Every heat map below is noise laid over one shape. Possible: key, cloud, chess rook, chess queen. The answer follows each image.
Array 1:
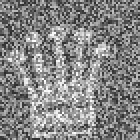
light chess queen
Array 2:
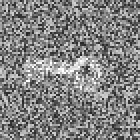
light key
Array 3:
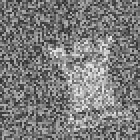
light chess rook
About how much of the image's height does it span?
two thirds
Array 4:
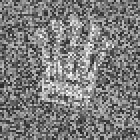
light chess queen
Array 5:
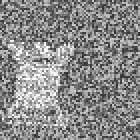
light chess rook
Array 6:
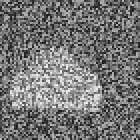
light cloud
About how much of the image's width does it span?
two thirds
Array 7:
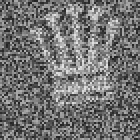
light chess queen
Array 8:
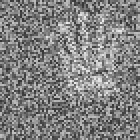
light chess queen
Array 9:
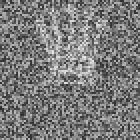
light chess queen
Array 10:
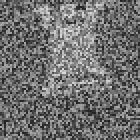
light chess rook
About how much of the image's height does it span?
two thirds
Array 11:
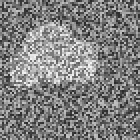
light cloud
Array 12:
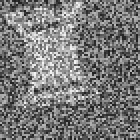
light chess rook
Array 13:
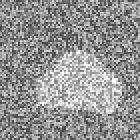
light cloud
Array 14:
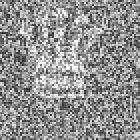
light chess queen
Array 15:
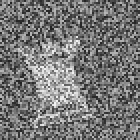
light chess rook
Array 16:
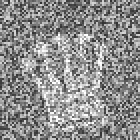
light chess queen
